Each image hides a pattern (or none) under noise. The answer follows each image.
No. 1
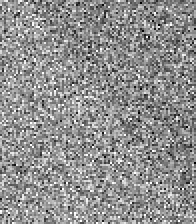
a sharp edge
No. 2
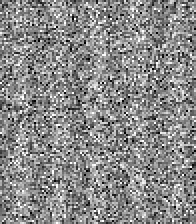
vertical stripes
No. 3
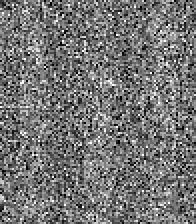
vertical stripes
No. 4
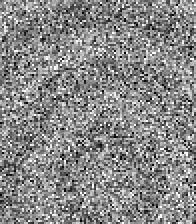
rings round one point
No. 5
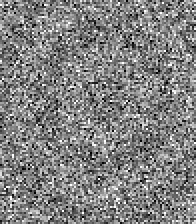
rings round one point
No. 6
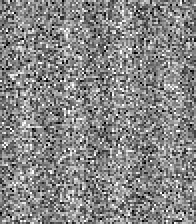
vertical stripes
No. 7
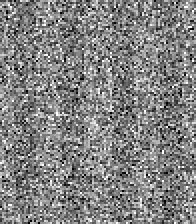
vertical stripes
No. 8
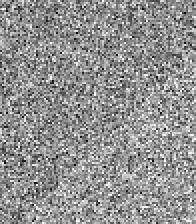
a sharp edge
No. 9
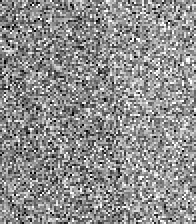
a sharp edge
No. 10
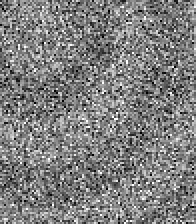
rings round one point
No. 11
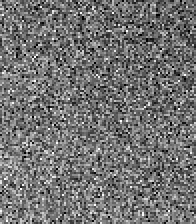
a smooth slope
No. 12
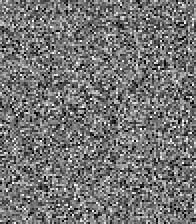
only noise
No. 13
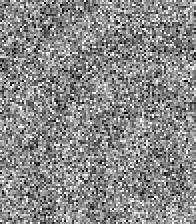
rings round one point
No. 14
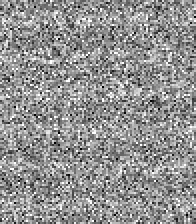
horizontal stripes
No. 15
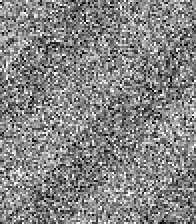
diagonal stripes
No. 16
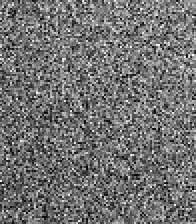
a smooth slope
